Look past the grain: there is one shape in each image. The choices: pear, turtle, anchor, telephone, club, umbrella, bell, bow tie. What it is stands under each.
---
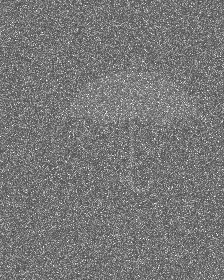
umbrella
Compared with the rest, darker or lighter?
lighter
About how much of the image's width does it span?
two thirds
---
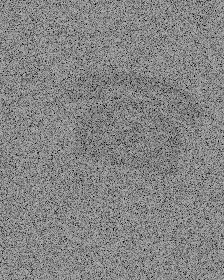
telephone
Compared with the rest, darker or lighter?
darker
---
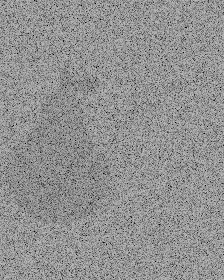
pear
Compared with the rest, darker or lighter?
darker
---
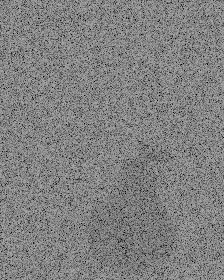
pear
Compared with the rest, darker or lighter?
darker
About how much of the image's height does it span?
half
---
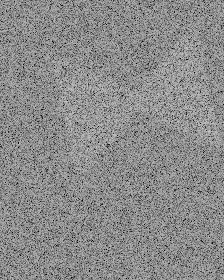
bow tie
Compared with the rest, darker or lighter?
lighter
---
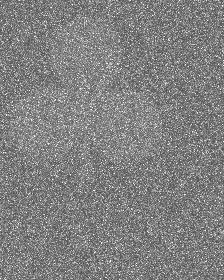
club
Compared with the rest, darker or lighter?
lighter
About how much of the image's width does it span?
two thirds
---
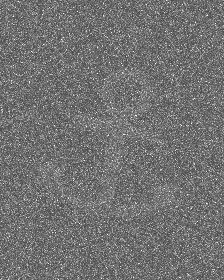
anchor
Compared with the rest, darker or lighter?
lighter
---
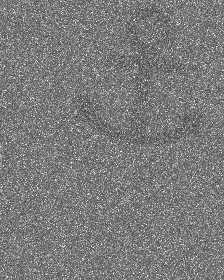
anchor
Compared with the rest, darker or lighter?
darker
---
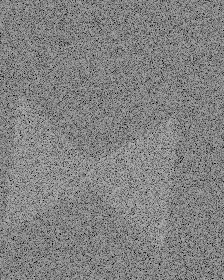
bow tie
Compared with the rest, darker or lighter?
lighter
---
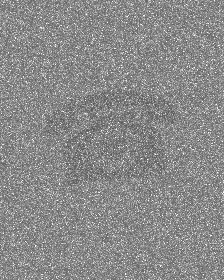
telephone
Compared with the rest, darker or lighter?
darker
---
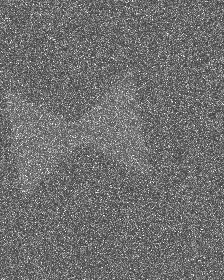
bow tie
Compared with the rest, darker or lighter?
lighter
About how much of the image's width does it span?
two thirds
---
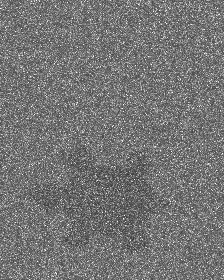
turtle
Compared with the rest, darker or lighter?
darker
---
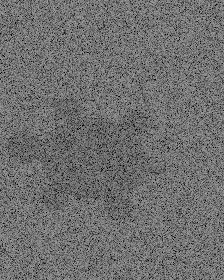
turtle
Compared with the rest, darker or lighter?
darker
